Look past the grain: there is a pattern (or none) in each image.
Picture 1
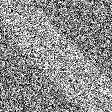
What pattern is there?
a diagonal band
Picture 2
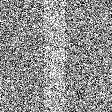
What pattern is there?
one band of columns
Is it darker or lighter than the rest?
lighter
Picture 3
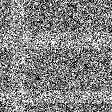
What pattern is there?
bands of rows crossing bands of columns
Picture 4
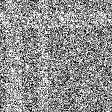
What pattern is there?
bands of rows crossing bands of columns
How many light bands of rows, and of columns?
1 and 2
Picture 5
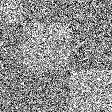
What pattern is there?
blocks along the diagonal
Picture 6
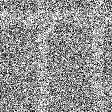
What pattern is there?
bands of rows crossing bands of columns
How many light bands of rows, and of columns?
1 and 2
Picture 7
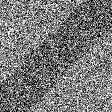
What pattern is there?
a diagonal band
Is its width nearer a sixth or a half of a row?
a half
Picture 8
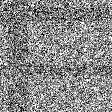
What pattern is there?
bands of rows crossing bands of columns
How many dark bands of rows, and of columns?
2 and 1
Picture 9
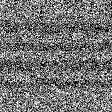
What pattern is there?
bands of rows
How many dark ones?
4
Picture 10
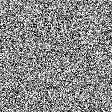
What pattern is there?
only noise
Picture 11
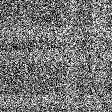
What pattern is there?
bands of rows crossing bands of columns
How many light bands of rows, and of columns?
3 and 2
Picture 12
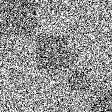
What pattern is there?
blocks along the diagonal
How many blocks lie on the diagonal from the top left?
4
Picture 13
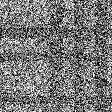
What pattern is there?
bands of rows crossing bands of columns
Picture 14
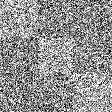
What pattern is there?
blocks along the diagonal
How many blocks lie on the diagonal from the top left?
3
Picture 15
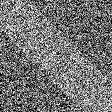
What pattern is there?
a diagonal band
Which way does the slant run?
top left to bottom right
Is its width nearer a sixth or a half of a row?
a half
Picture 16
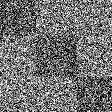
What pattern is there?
blocks along the diagonal
